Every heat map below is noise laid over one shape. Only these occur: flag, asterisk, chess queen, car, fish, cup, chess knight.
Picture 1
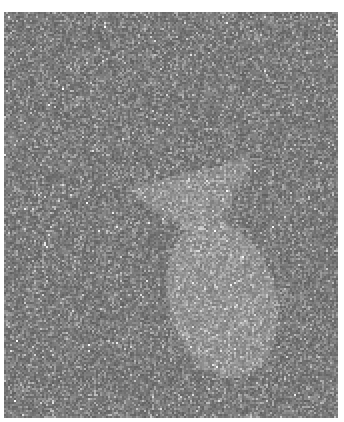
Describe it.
light fish
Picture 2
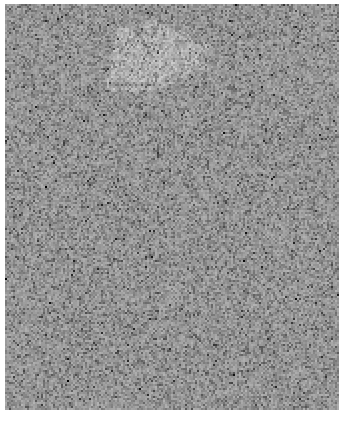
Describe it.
light chess knight, top middle
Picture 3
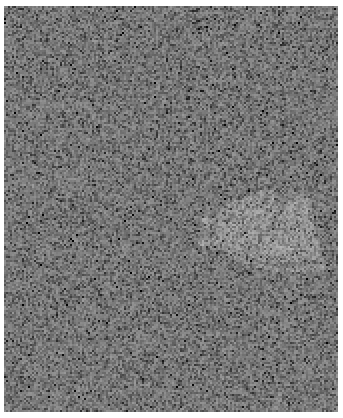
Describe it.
light chess knight, middle right
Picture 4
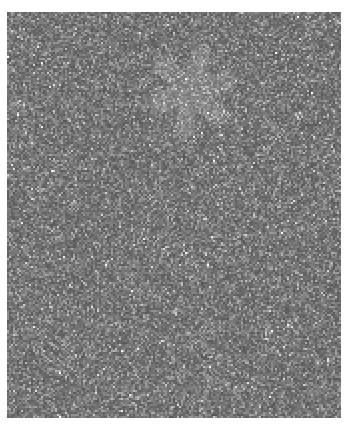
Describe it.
light asterisk, top middle
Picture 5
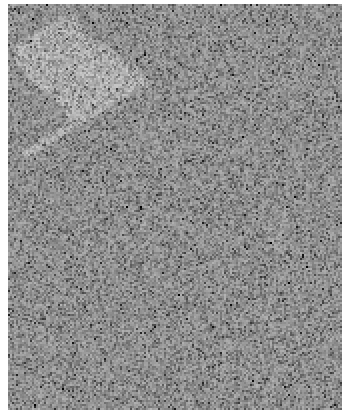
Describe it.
light flag, top left
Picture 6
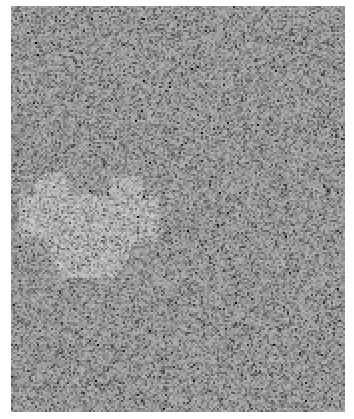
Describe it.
light car, middle left
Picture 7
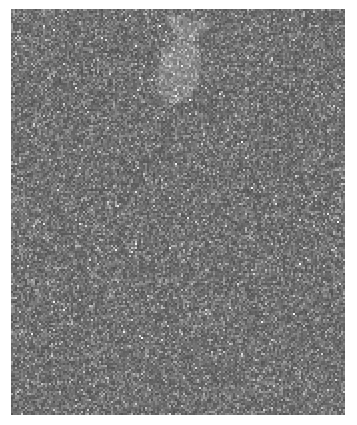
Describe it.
light fish, top middle
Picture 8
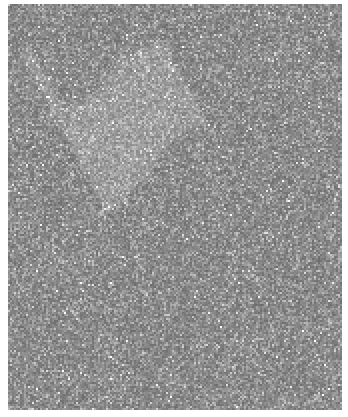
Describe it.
light flag
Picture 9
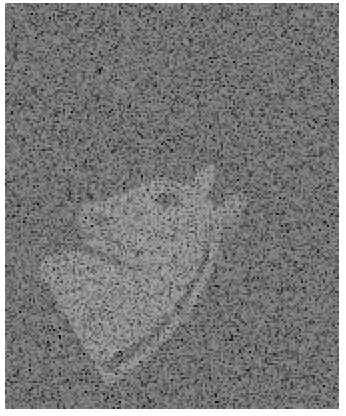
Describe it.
light chess knight
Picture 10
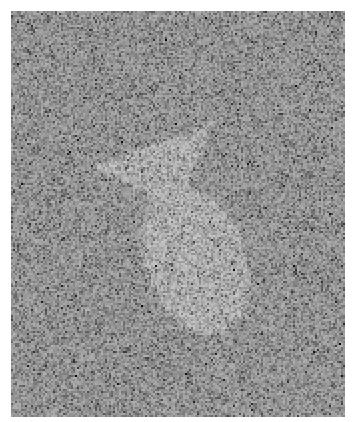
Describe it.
light fish
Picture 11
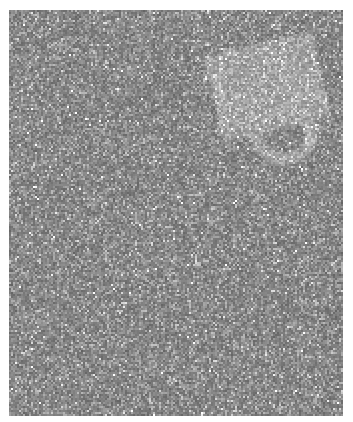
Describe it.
light cup, top right
